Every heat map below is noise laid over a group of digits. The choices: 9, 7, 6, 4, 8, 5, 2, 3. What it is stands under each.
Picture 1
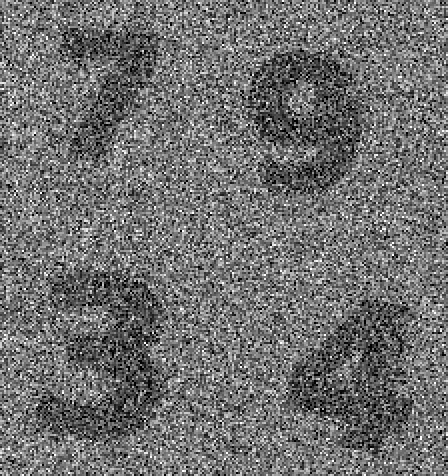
top left: 7; top right: 9; bottom left: 3; bottom right: 4
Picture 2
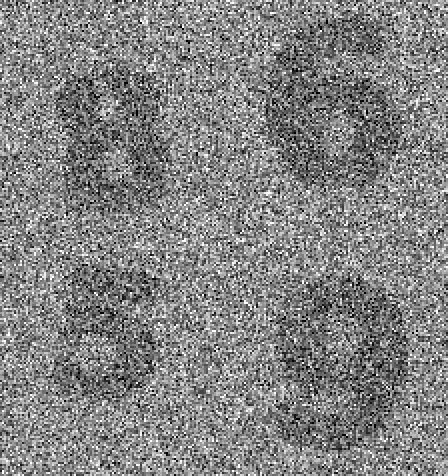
top left: 8; top right: 6; bottom left: 5; bottom right: 9
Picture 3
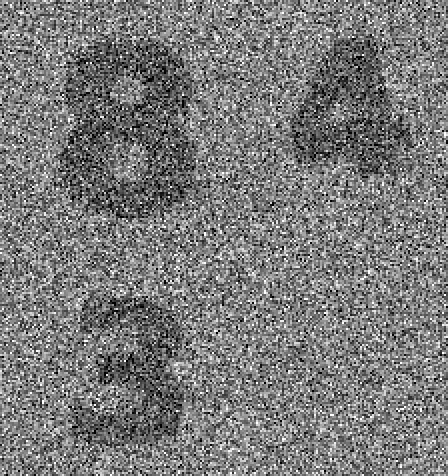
top left: 8; top right: 4; bottom left: 3
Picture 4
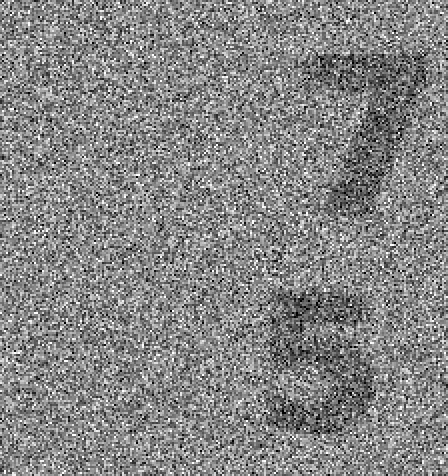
top right: 7; bottom right: 5
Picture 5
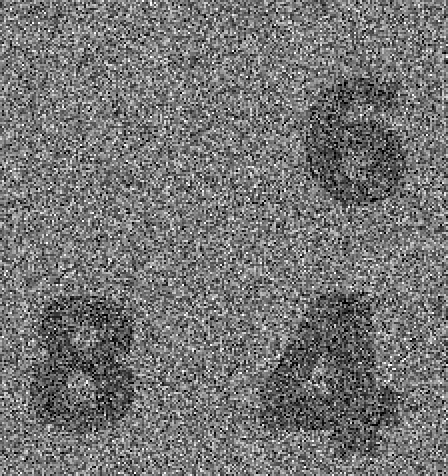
top right: 6; bottom left: 8; bottom right: 4
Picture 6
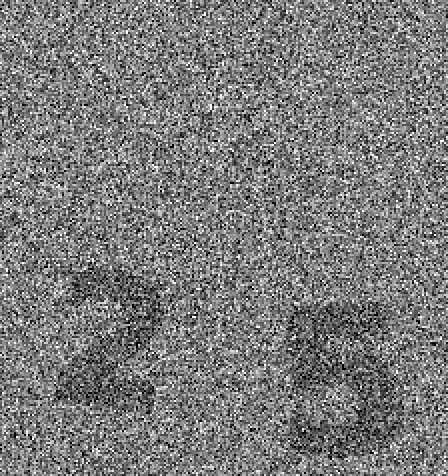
bottom left: 2; bottom right: 5
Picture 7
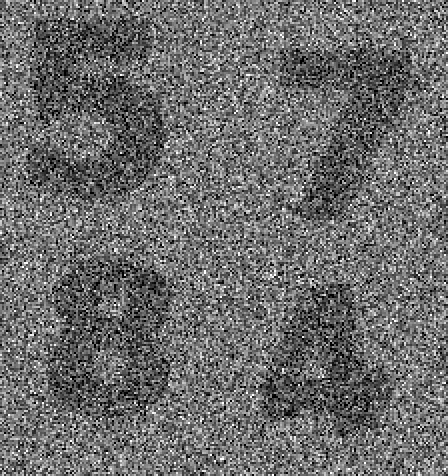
top left: 5; top right: 7; bottom left: 8; bottom right: 4
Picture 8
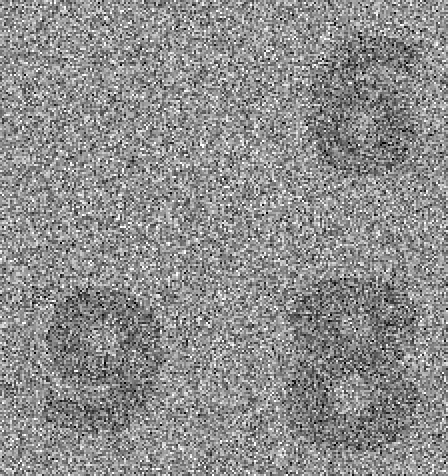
top right: 6; bottom left: 9; bottom right: 8
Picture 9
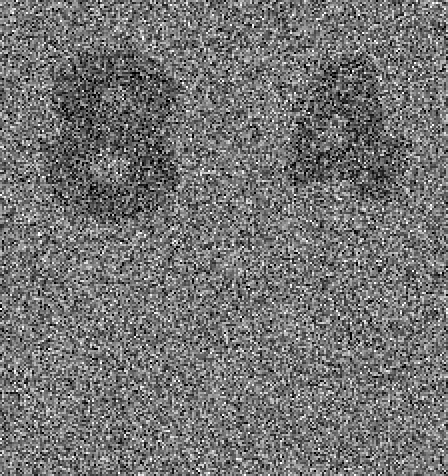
top left: 8; top right: 4
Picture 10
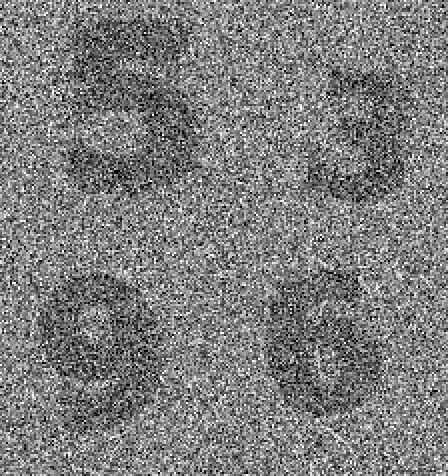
top left: 5; top right: 3; bottom left: 9; bottom right: 6
